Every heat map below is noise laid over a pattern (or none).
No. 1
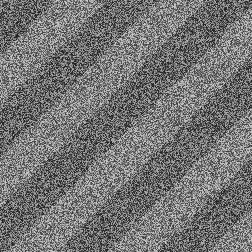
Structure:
diagonal stripes
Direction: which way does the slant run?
bottom left to top right
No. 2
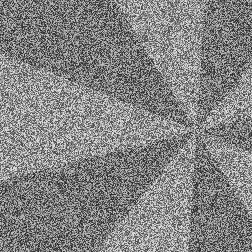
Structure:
spokes from one point
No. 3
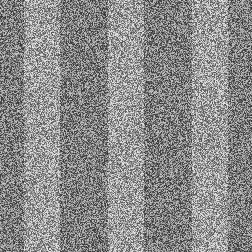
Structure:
vertical stripes
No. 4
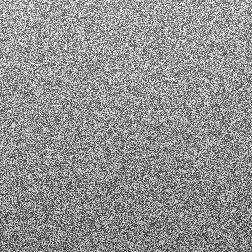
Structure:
a smooth slope
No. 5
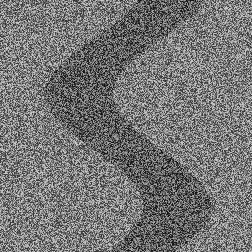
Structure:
a wavy band
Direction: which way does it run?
top to bottom
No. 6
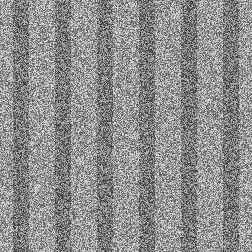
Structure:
vertical stripes
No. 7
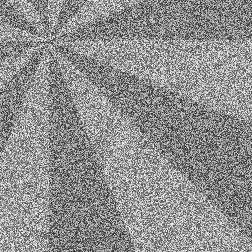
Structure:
spokes from one point
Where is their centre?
top left
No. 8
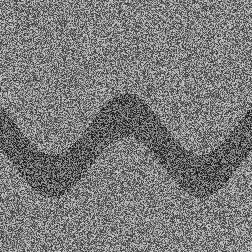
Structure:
a wavy band
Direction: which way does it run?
left to right
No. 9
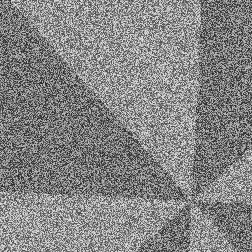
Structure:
spokes from one point
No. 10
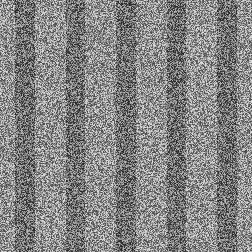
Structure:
vertical stripes
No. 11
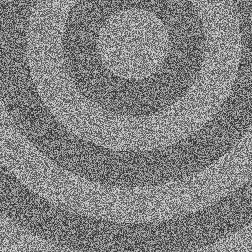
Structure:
rings round one point
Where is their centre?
top middle
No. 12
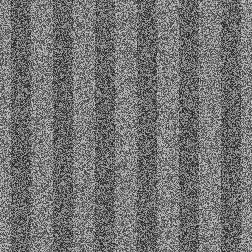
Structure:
vertical stripes
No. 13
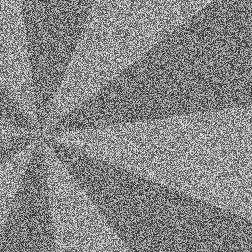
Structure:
spokes from one point
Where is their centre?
middle left
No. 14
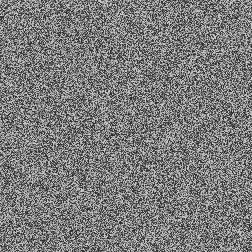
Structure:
only noise
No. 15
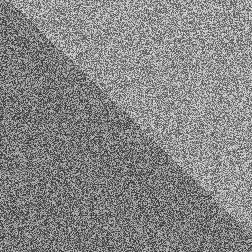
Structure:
a sharp edge
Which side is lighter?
top right
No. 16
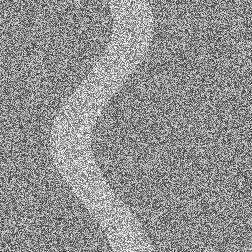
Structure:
a wavy band
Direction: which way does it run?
top to bottom
